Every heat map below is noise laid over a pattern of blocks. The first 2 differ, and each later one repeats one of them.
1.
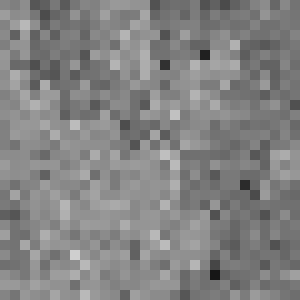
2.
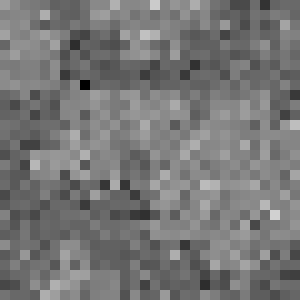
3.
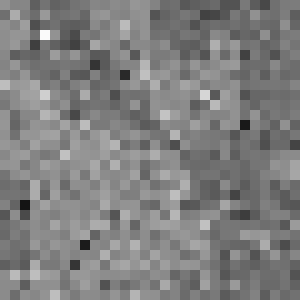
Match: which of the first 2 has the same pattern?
1
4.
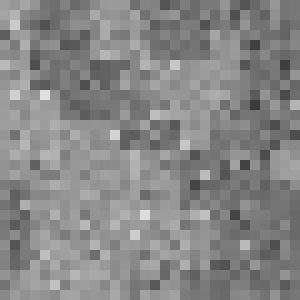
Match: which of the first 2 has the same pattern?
1
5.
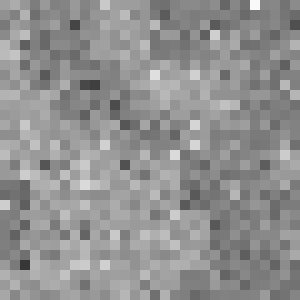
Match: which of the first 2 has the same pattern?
1
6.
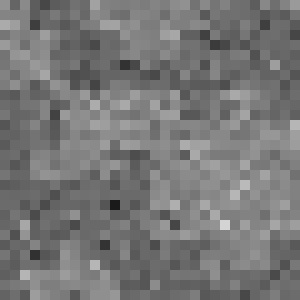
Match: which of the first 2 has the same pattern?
2
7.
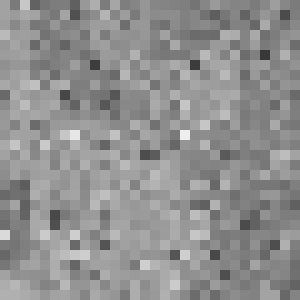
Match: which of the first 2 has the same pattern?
1
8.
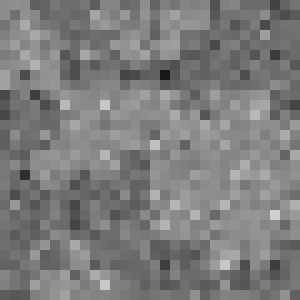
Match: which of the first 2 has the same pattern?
2
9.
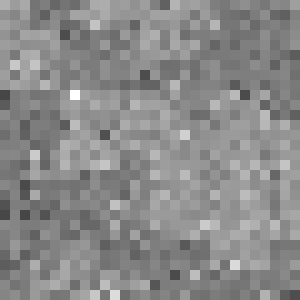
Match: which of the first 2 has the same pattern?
2
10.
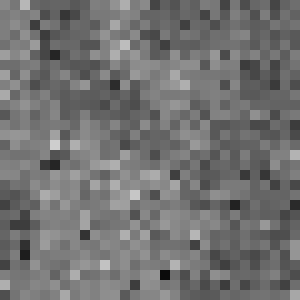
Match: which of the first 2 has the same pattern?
1
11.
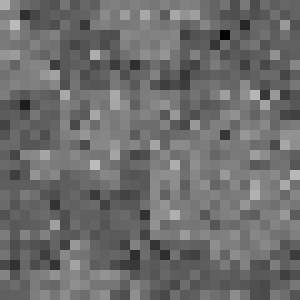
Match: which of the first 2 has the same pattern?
2
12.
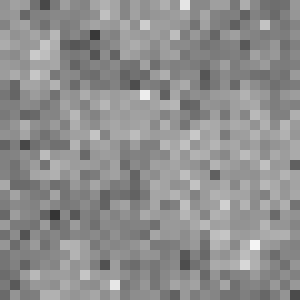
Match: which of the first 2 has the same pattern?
2
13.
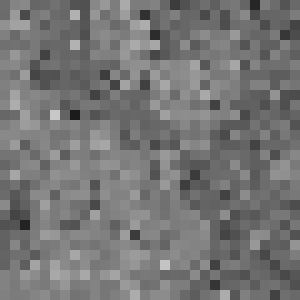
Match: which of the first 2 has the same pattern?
1
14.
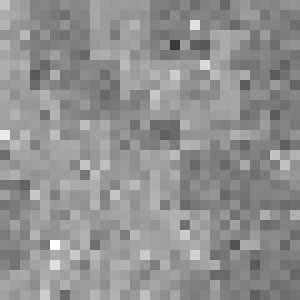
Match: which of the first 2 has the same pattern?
1
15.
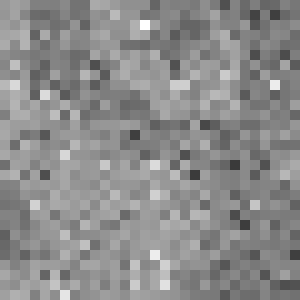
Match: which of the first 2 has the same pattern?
1
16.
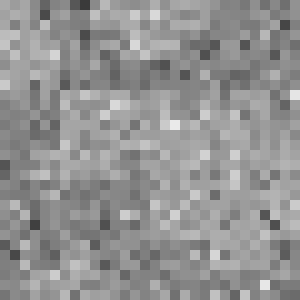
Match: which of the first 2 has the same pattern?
2
